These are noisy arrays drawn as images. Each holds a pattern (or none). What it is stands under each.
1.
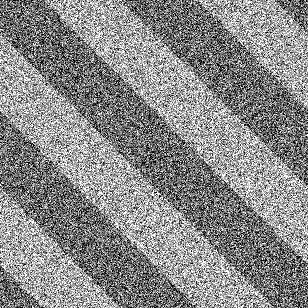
diagonal stripes
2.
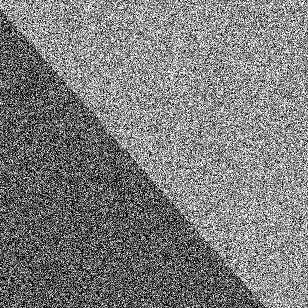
a sharp edge
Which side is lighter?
top right
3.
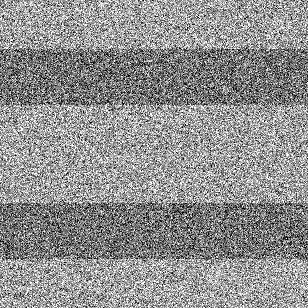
horizontal stripes
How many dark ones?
2
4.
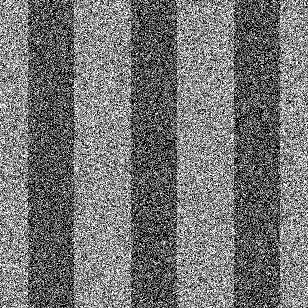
vertical stripes
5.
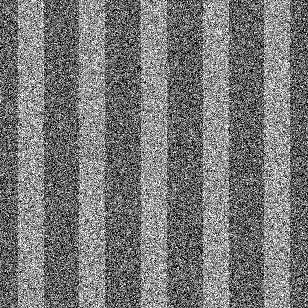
vertical stripes
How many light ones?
5
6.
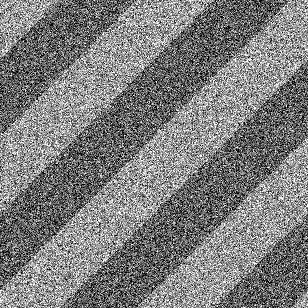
diagonal stripes
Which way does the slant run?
bottom left to top right
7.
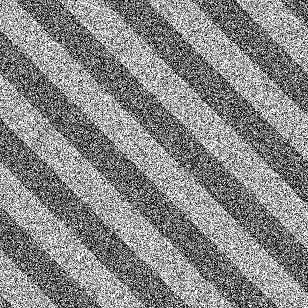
diagonal stripes
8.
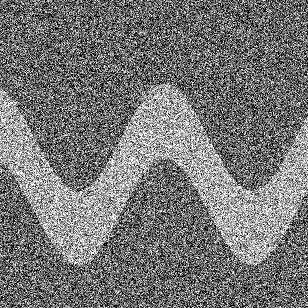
a wavy band
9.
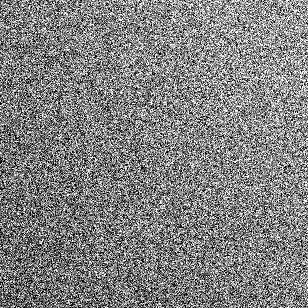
a smooth slope
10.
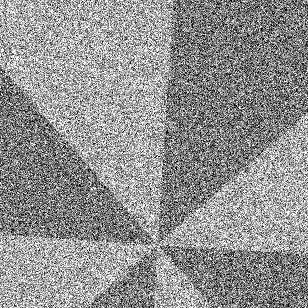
spokes from one point
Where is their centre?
bottom middle
